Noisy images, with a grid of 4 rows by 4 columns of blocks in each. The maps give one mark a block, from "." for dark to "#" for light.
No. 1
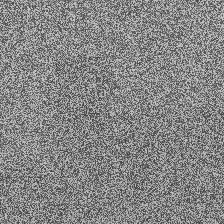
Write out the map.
# # # #
# . # #
# . . .
. . . .
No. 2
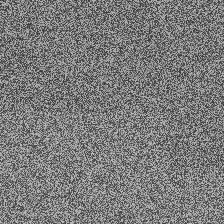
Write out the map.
. . . .
. . . .
# # # .
# # # #
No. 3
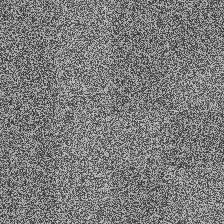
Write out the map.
. # . .
. # . #
. # # .
. # . #
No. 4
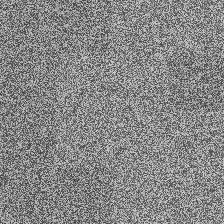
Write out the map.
. . # #
. # # .
. # # #
. . # #
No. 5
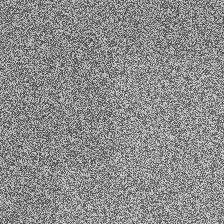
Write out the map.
. . . .
. . # #
. . # #
. # # #
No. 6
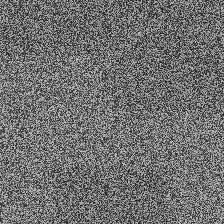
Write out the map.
. . . .
# # . .
# # # #
# . . #
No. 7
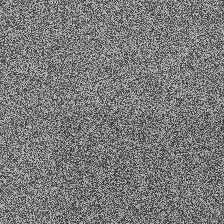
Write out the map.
# # # #
# # # #
# . . .
# . . .
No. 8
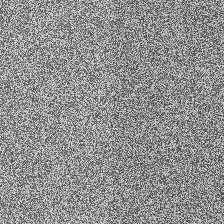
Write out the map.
# # . .
# # . .
# # . .
# # . .
